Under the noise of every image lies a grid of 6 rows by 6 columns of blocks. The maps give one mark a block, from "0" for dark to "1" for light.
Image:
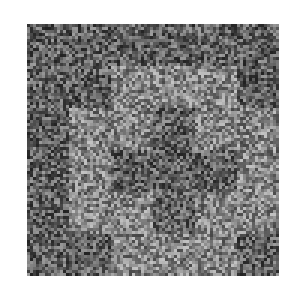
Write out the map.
0 0 0 0 0 0
0 0 1 1 1 0
0 1 1 0 1 1
0 1 0 0 0 1
0 1 1 0 1 1
0 0 1 1 1 0
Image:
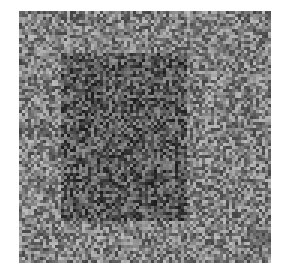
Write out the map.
1 1 1 1 1 1
1 0 0 0 1 1
1 0 0 0 1 1
1 0 0 0 1 1
1 0 0 0 1 1
1 1 1 1 1 1
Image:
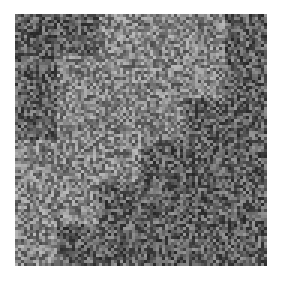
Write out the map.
0 0 1 1 1 0
0 1 1 1 1 0
0 1 1 1 0 0
1 1 1 0 0 0
1 1 0 0 0 0
1 0 0 0 0 0
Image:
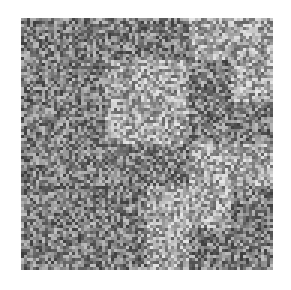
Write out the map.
0 0 0 0 1 1
0 0 1 1 0 1
0 0 1 1 0 0
0 0 0 0 1 1
0 0 0 1 1 0
0 0 0 1 0 0
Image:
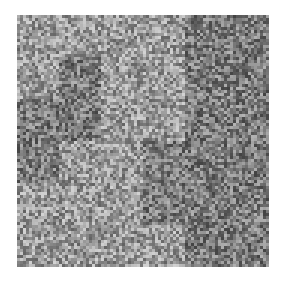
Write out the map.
1 1 1 1 0 0
1 0 1 1 0 0
0 0 1 1 0 0
0 1 1 0 0 0
1 1 1 0 0 0
1 1 1 1 0 0
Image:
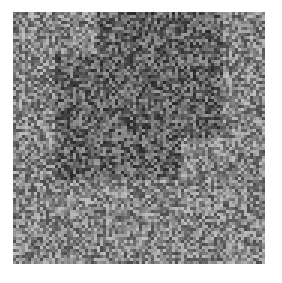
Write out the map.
1 1 0 0 0 1
1 0 0 0 0 1
1 0 0 0 0 1
1 0 0 0 1 1
1 1 1 1 1 1
1 1 1 1 1 1
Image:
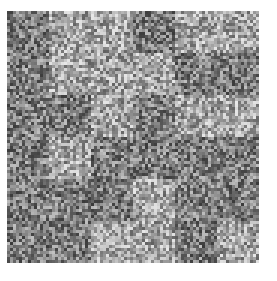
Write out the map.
0 1 1 0 1 1
0 1 1 1 0 0
0 0 1 0 1 1
0 1 0 0 0 0
0 0 0 1 0 0
0 0 1 1 0 1
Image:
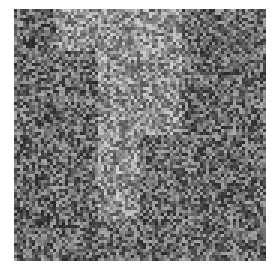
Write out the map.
0 1 1 1 0 0
0 0 1 1 0 0
0 0 1 1 0 0
0 0 1 0 0 0
0 0 1 0 0 0
0 0 0 0 0 0
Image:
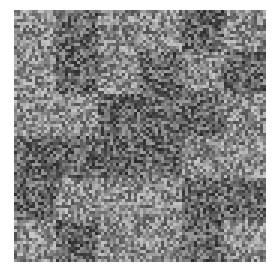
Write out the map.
1 0 1 1 0 1
1 0 1 0 1 0
1 1 0 0 0 1
0 0 0 0 1 1
0 1 1 1 0 0
1 0 1 1 0 1
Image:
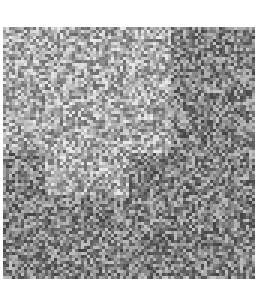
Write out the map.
1 1 1 1 0 0
1 1 1 1 0 0
1 1 1 1 0 0
0 1 1 0 0 0
0 0 0 0 0 0
0 0 0 0 0 0
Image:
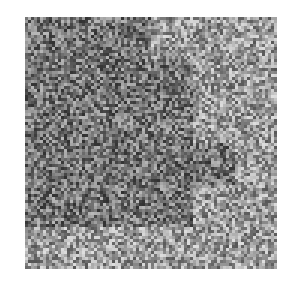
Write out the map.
0 0 0 1 1 1
0 0 0 0 1 1
0 0 0 0 1 1
0 0 0 0 0 1
0 0 0 0 1 1
1 1 1 1 1 1
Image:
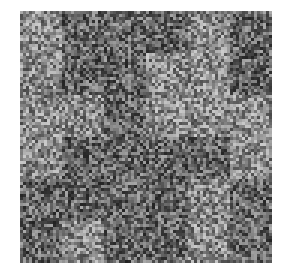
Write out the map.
1 0 0 0 1 0
1 0 0 1 1 0
1 1 0 1 1 1
1 0 0 0 0 1
0 0 0 0 1 0
0 1 0 0 1 0
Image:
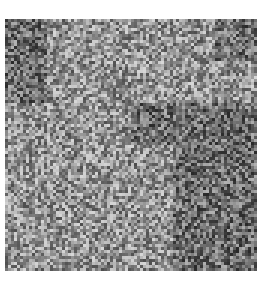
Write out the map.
0 1 1 1 1 0
0 1 1 1 1 1
1 1 1 0 0 0
1 1 1 1 0 0
1 1 1 1 0 0
1 1 1 1 0 0
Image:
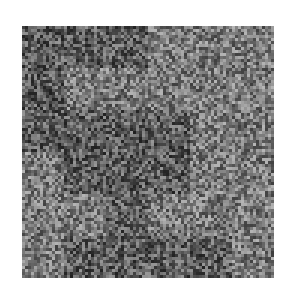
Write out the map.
0 0 0 1 1 1
0 1 1 1 1 1
0 0 0 0 1 1
1 0 0 0 1 1
1 1 0 1 1 1
1 0 0 0 0 1
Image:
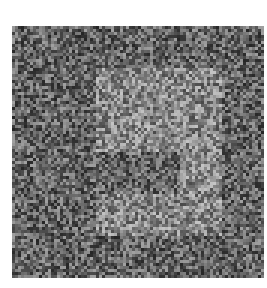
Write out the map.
0 0 0 0 0 0
0 0 1 1 1 0
0 0 1 1 1 0
0 0 0 0 1 0
0 0 1 1 1 0
0 0 0 0 0 0
